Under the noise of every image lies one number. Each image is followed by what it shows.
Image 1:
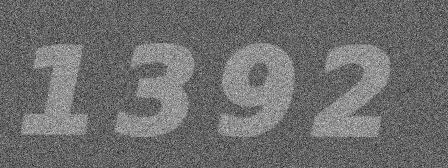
1392
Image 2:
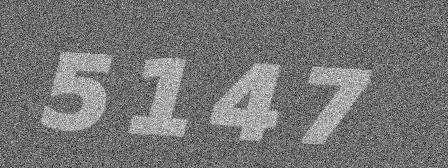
5147
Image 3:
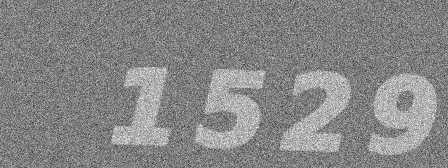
1529
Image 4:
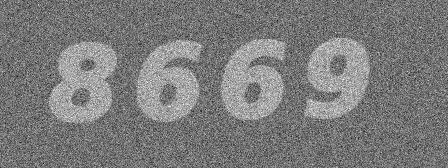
8669
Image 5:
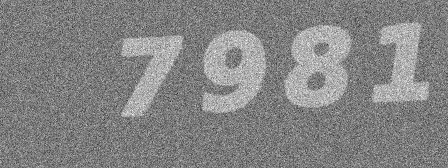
7981
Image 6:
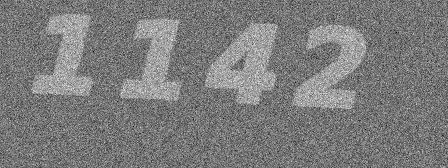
1142
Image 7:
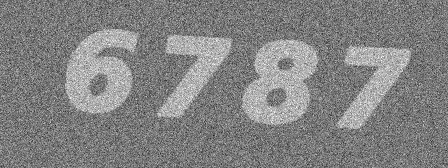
6787
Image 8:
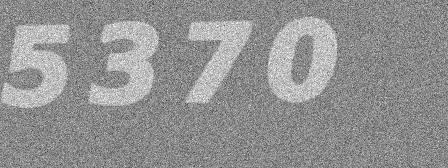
5370
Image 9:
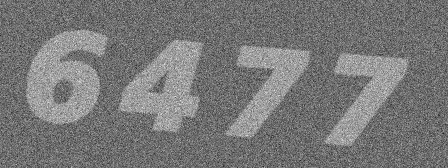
6477
